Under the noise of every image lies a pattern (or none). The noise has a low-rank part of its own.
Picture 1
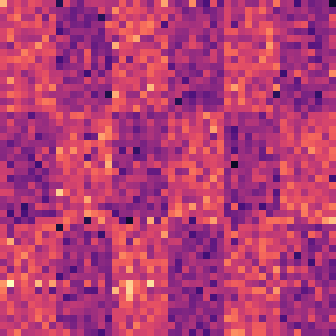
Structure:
a checkerboard
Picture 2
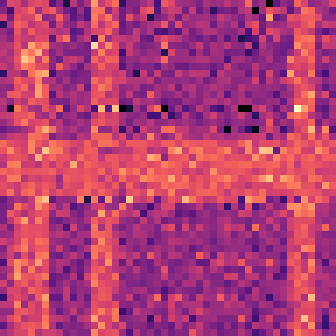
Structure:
bands of rows crossing bands of columns
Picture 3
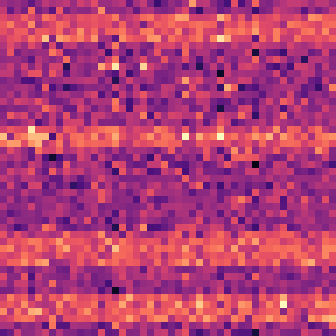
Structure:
bands of rows
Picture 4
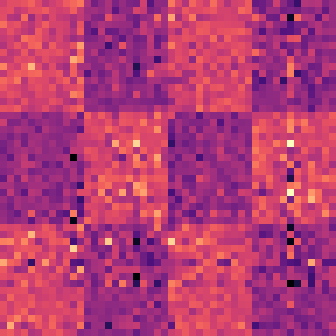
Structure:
a checkerboard
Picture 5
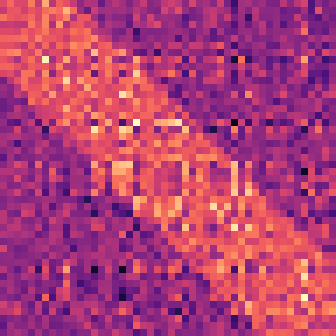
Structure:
a diagonal band
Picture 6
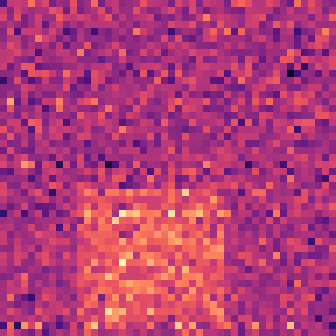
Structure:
one block
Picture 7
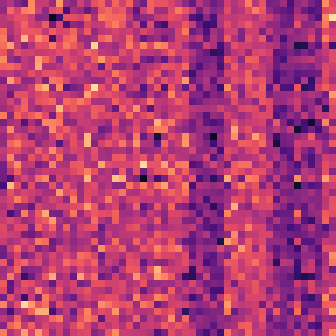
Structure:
bands of columns
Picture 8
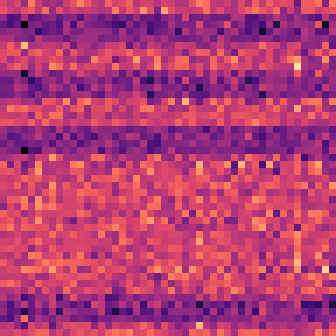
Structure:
bands of rows
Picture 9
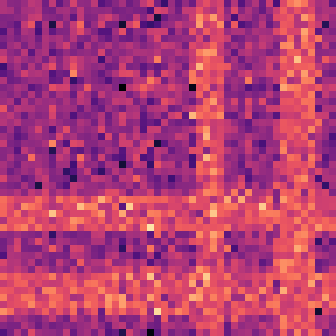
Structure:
bands of rows crossing bands of columns
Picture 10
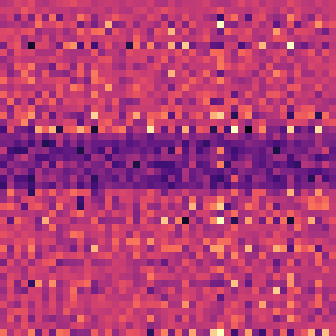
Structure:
one band of rows
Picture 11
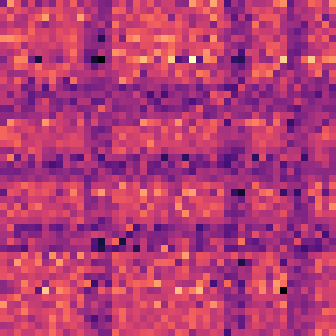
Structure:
bands of rows crossing bands of columns
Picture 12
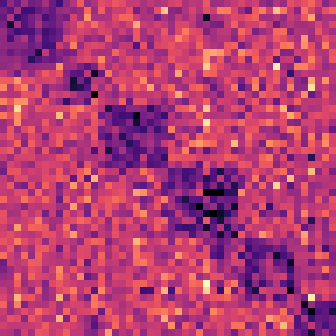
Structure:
blocks along the diagonal
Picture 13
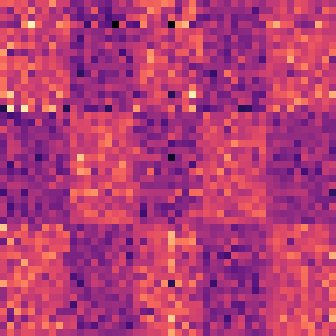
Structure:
a checkerboard
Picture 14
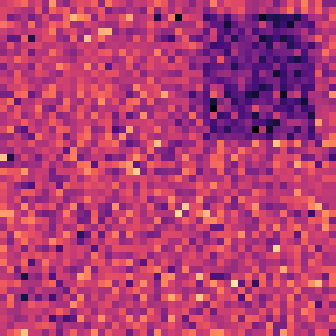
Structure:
one block
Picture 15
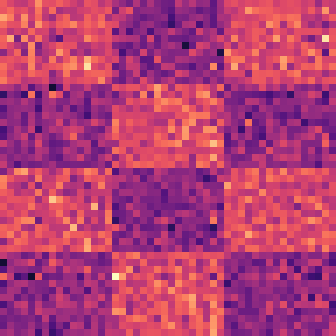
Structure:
a checkerboard
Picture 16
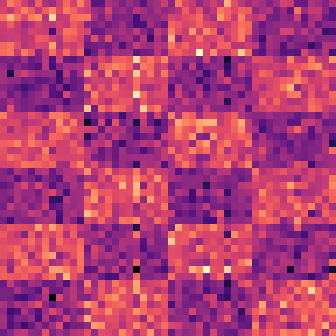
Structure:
a checkerboard
